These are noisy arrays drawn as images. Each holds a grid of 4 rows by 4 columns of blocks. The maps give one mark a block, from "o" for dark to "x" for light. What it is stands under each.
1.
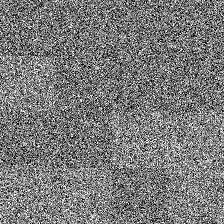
oooo
xooo
ooxx
xxox
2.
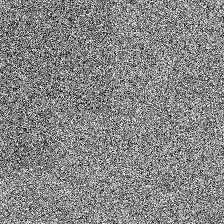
ooxx
ooxx
oxxx
xxxx
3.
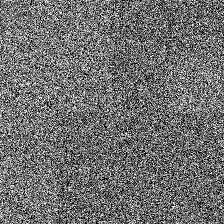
xxoo
xxox
xooo
xooo
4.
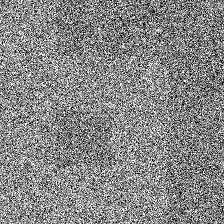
xooo
xxxo
xoxo
xxxo
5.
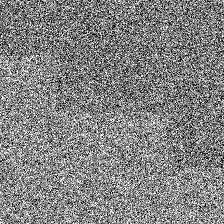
oooo
xooo
xxxo
xxxx
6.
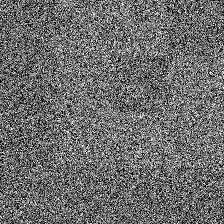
oxxo
oxox
oxxx
oooo
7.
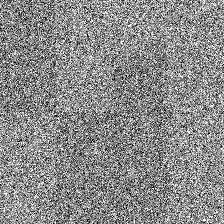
oxxx
oxox
xoox
xoox
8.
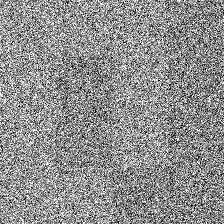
xxxo
xoxo
xoxo
xxoo
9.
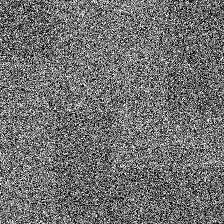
oxxo
xxxo
xoxx
xooo
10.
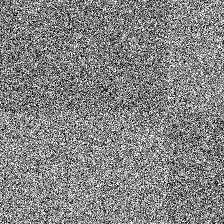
ooox
ooox
xxxo
xxxo
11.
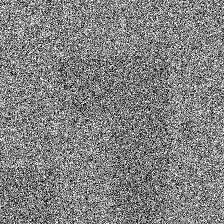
xxxx
xoox
xxox
oxox
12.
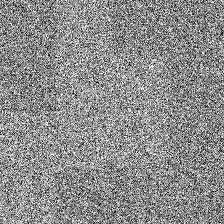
oxoo
oxxo
xxxo
xooo
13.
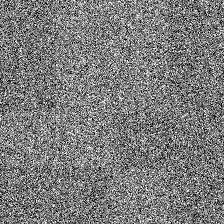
oxxo
oxxo
xxoo
ooxo
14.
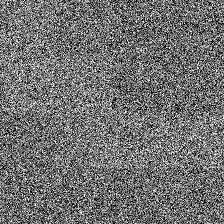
xooo
xxoo
oxxx
oooo
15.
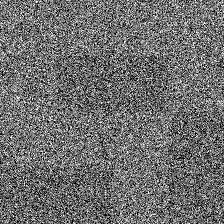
xxxx
xoox
xxxo
ooxo
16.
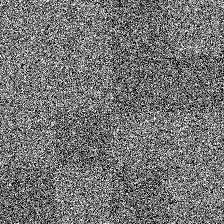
xxox
xxoo
xoxx
oxox
